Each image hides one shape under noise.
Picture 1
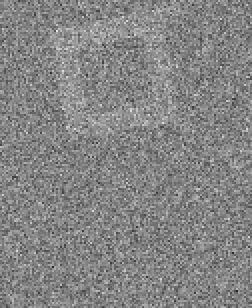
light square frame
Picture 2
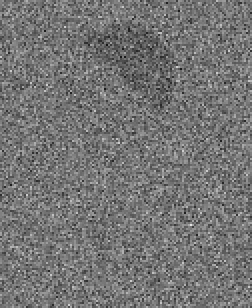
dark half disc, top middle
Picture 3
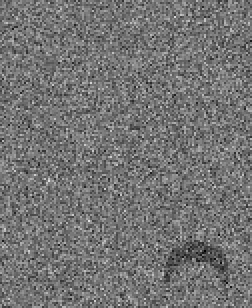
dark crescent, bottom right
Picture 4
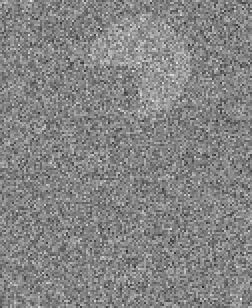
light disc with a wedge cut out, top middle
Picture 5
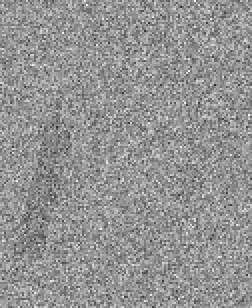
dark bar
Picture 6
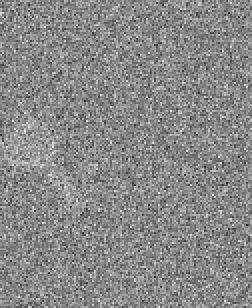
light lollipop, middle left
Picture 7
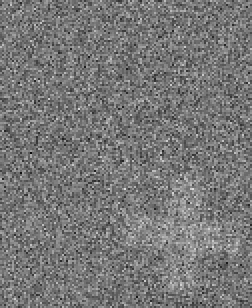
light cross
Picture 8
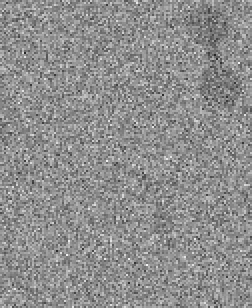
dark dumbbell, top right
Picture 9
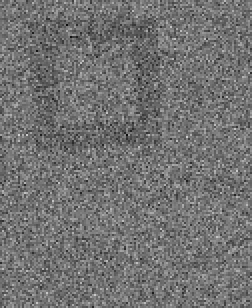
dark square frame
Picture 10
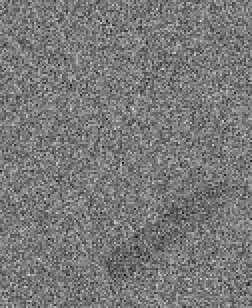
dark bar
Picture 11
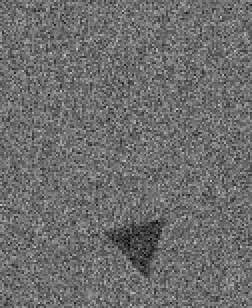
dark triangle, bottom middle
